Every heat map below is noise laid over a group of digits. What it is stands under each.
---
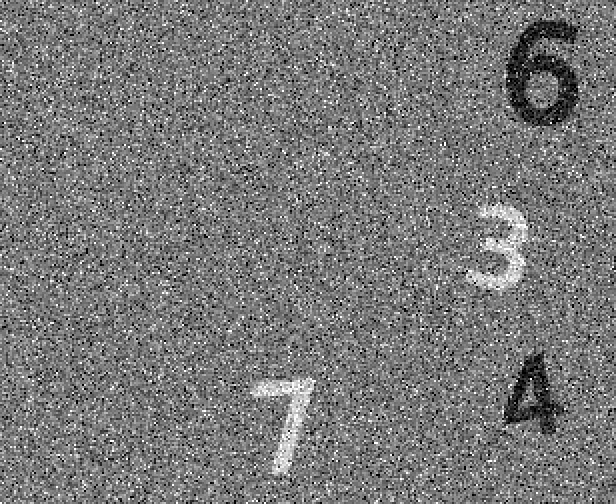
top right: dark 6; middle right: light 3; bottom middle: light 7; bottom right: dark 4
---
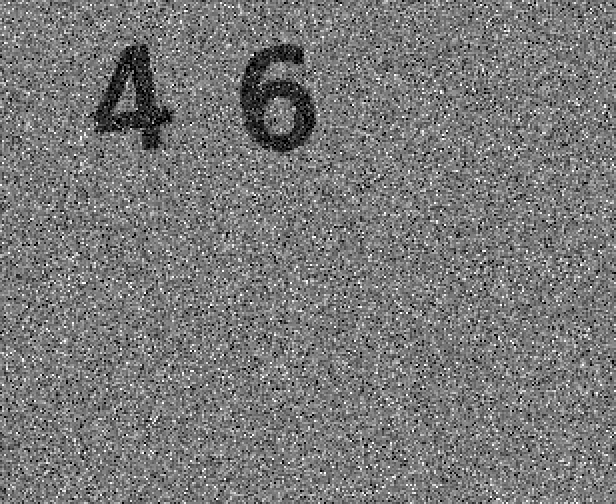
top left: dark 4; top middle: dark 6
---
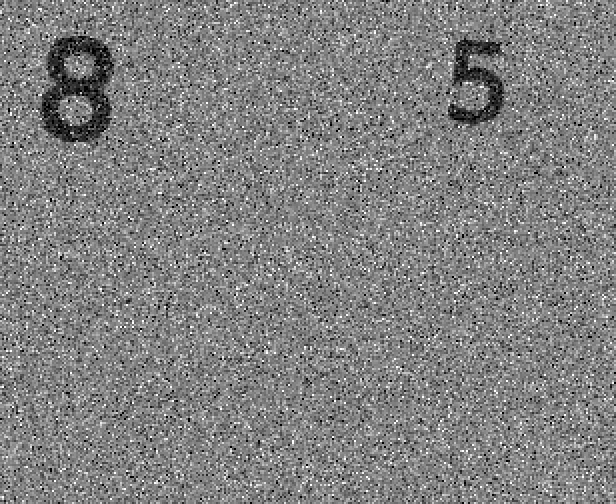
top left: dark 8; top right: dark 5
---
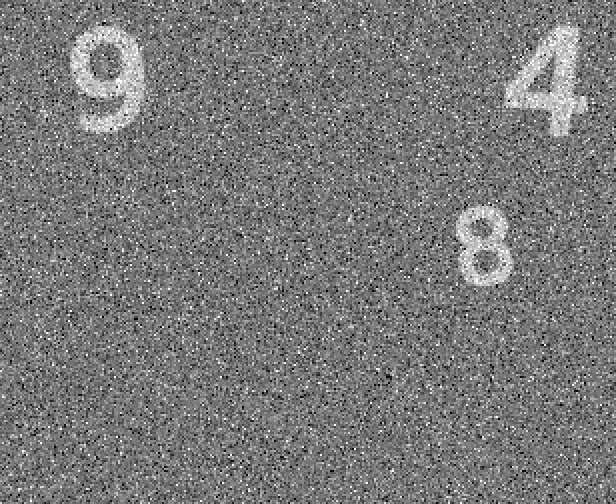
top left: light 9; top right: light 4; middle right: light 8
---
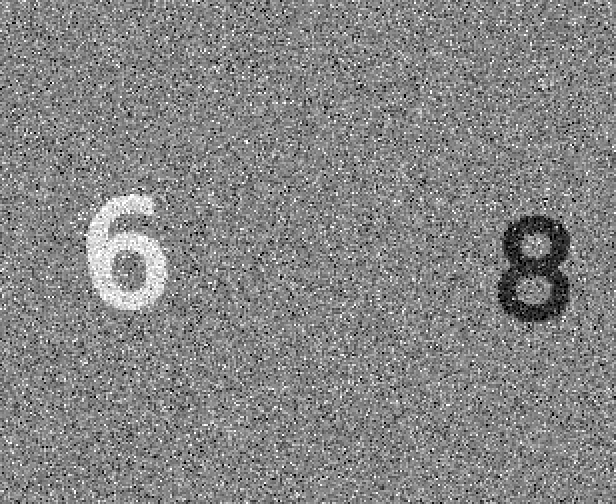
middle left: light 6; middle right: dark 8
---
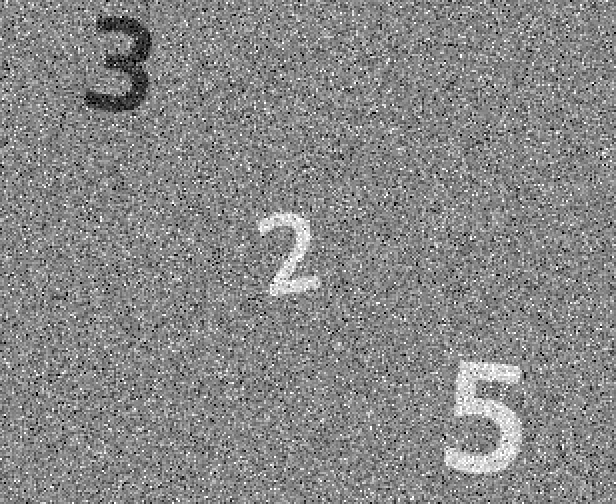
top left: dark 3; centre: light 2; bottom right: light 5
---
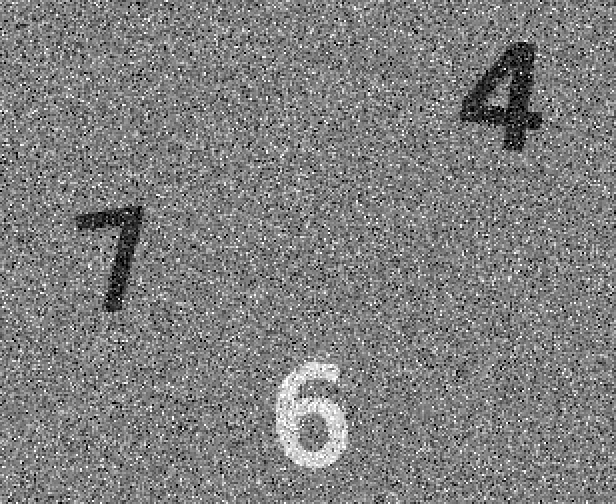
top right: dark 4; middle left: dark 7; bottom middle: light 6
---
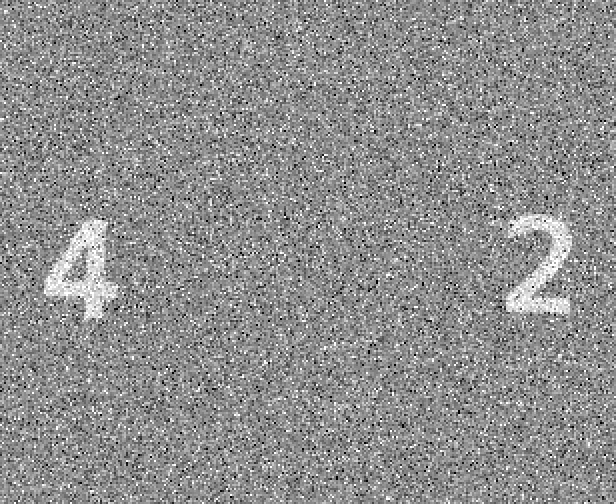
middle left: light 4; middle right: light 2
